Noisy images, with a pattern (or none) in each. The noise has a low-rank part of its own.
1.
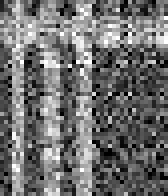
bands of rows crossing bands of columns
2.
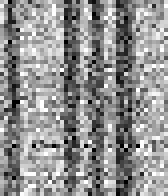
bands of columns
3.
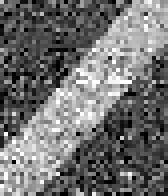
a diagonal band
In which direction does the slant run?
bottom left to top right
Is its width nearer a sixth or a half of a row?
a half
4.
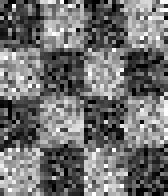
a checkerboard
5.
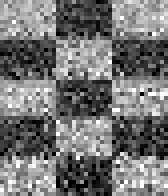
a checkerboard
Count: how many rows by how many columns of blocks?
5 by 3
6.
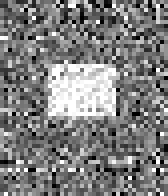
one block
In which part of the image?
centre
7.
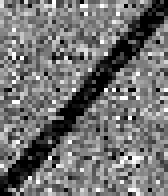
a diagonal band
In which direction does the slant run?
bottom left to top right
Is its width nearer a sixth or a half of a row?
a sixth
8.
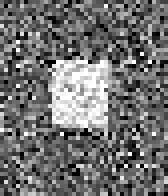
one block
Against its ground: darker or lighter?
lighter
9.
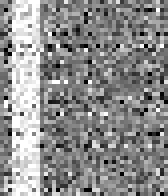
one band of columns
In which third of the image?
left
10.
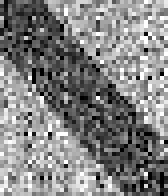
a diagonal band
